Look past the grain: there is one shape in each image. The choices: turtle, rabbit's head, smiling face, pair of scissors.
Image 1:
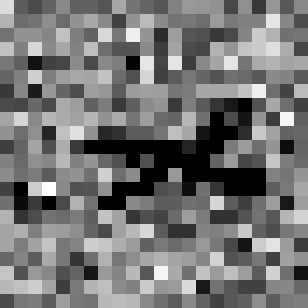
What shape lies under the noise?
pair of scissors
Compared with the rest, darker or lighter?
darker
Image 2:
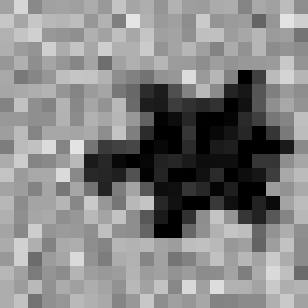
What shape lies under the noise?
turtle
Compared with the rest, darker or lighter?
darker
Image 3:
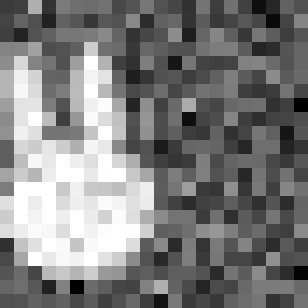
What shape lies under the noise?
rabbit's head
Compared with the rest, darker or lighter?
lighter
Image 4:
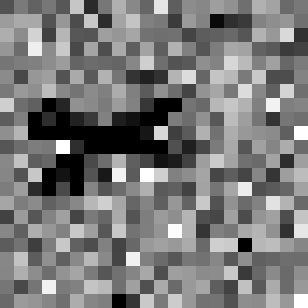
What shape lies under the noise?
pair of scissors
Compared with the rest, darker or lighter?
darker
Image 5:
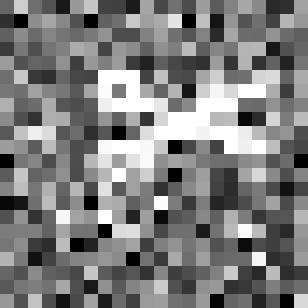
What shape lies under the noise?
pair of scissors
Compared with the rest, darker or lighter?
lighter
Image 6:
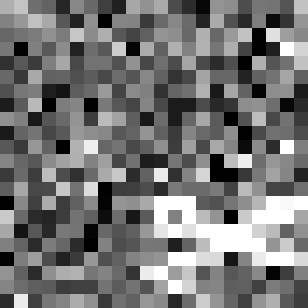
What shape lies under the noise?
pair of scissors
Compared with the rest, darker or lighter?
lighter
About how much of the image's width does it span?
half
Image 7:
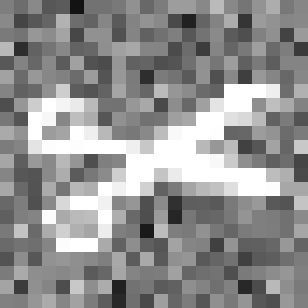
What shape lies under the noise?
pair of scissors
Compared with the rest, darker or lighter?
lighter
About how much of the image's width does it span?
nearly all
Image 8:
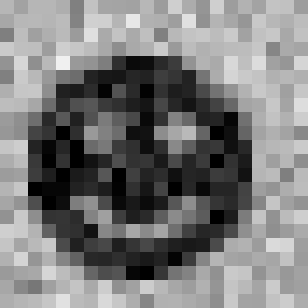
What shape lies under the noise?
smiling face
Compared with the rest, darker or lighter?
darker
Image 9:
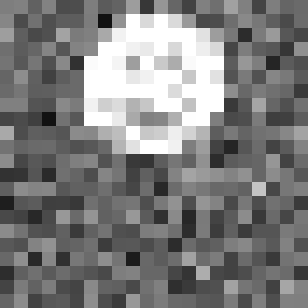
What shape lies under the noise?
smiling face
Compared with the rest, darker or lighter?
lighter
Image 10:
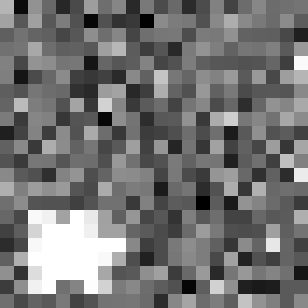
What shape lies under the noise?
turtle
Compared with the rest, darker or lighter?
lighter
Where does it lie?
bottom left
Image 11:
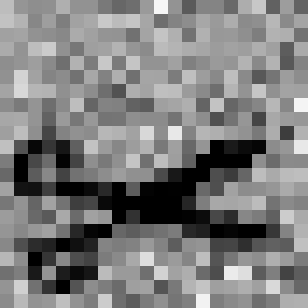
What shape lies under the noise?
pair of scissors
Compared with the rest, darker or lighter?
darker
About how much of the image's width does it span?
nearly all
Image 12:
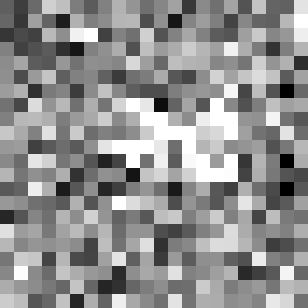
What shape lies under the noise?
pair of scissors
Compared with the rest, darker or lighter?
lighter
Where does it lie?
centre
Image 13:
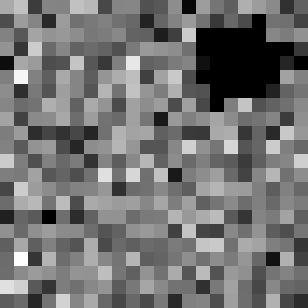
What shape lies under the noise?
turtle
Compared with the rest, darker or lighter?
darker
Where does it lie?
top right
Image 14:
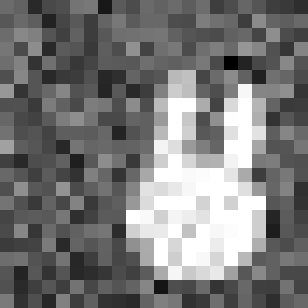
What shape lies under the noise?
rabbit's head
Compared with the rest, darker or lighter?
lighter
